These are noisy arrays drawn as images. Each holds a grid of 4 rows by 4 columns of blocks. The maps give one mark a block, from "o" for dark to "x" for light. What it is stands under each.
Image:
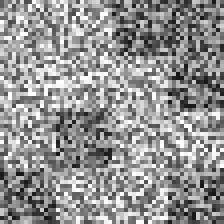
x x o o
x x x o
x o x x
o x x o
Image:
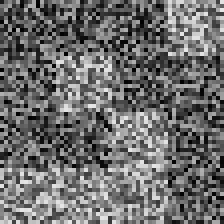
o o o x
o x o o
o o x o
x x x o
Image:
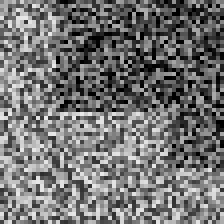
x o o o
x o o o
x x x o
x x x x
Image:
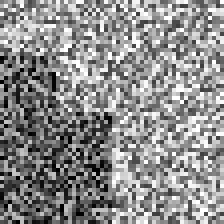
x x x x
o x x x
o o x x
o o x x
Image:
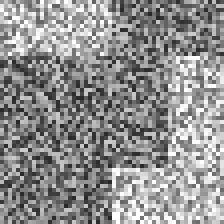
x x o o
o o o x
o o o x
o o x x
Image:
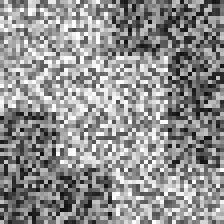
x x o o
x x x o
o x x o
o o x x
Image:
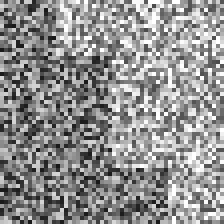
o x x x
o o x x
o o x x
o o o x
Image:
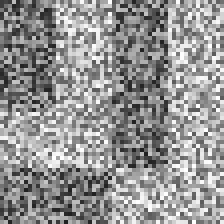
o x o x
o x o x
x x o x
o o x x
